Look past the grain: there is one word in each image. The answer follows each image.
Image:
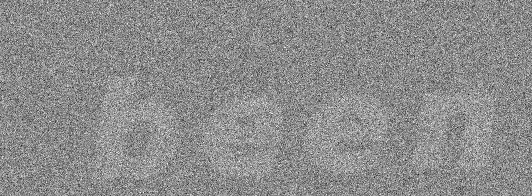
been
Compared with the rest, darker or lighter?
lighter
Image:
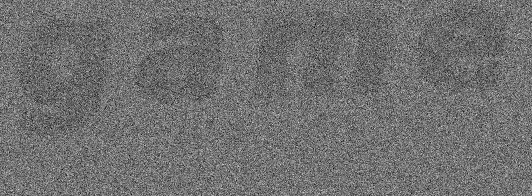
game
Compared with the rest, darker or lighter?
darker
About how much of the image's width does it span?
nearly all
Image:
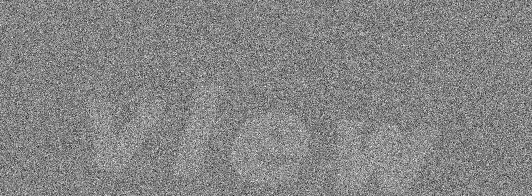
view
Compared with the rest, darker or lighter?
lighter
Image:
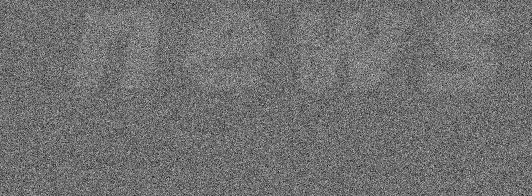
news
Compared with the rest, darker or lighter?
lighter
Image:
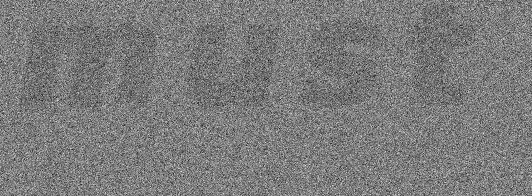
must
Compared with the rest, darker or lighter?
darker
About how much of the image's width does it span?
nearly all
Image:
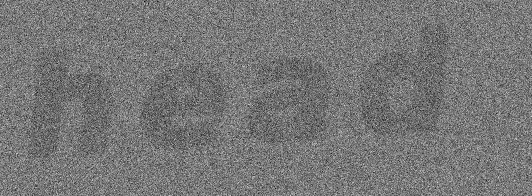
head
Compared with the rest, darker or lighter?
darker
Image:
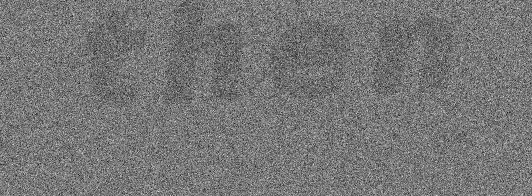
then
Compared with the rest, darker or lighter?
darker
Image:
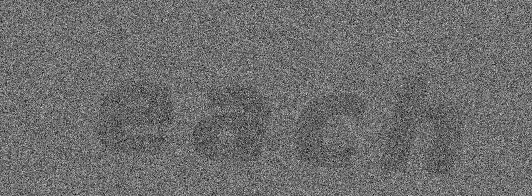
each
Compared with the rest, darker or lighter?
darker
